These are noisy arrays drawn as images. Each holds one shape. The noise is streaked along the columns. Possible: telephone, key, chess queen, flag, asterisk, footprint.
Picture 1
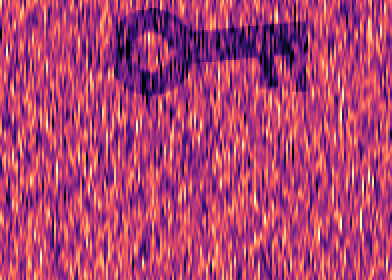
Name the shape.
key
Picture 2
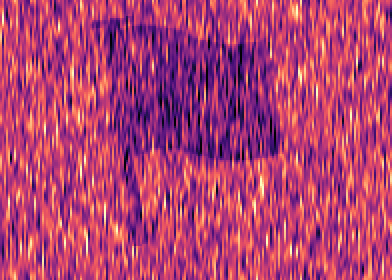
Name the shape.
flag
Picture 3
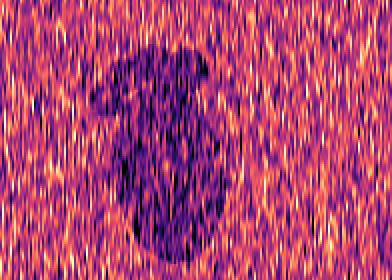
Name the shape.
footprint
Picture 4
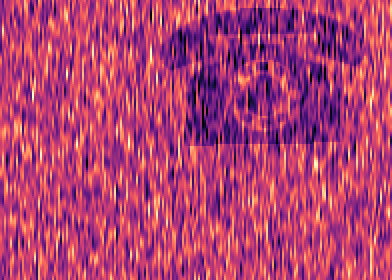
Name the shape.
telephone
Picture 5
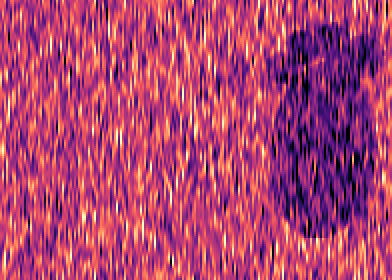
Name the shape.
footprint
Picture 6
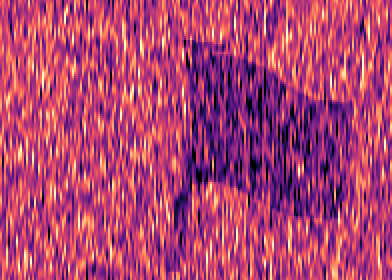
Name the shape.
flag
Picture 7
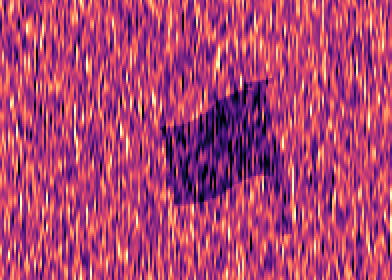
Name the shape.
flag
